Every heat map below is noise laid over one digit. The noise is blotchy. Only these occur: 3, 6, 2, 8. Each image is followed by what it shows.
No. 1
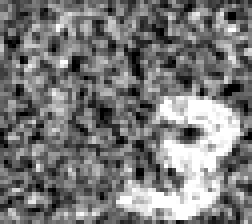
3
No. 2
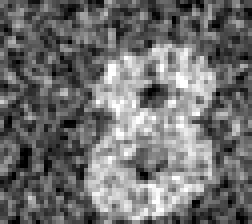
8
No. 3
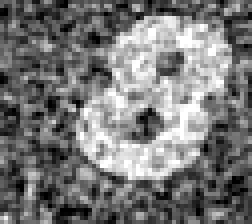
8
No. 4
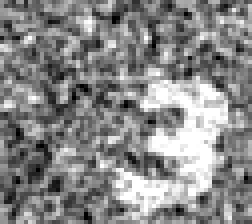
3
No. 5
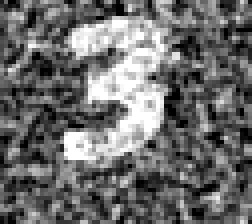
3
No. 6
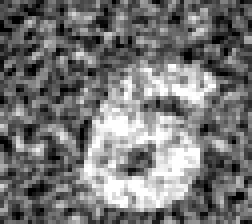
6
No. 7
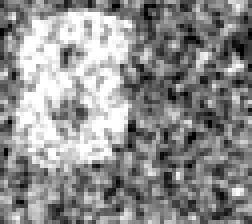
8
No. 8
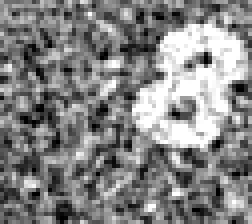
8
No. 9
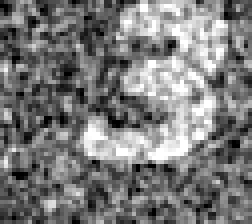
3
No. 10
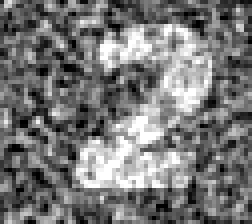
2
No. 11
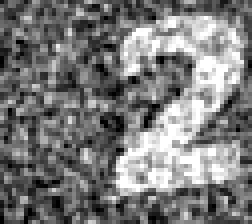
2
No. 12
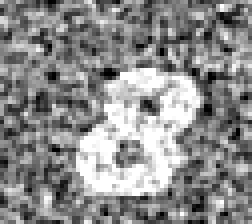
8
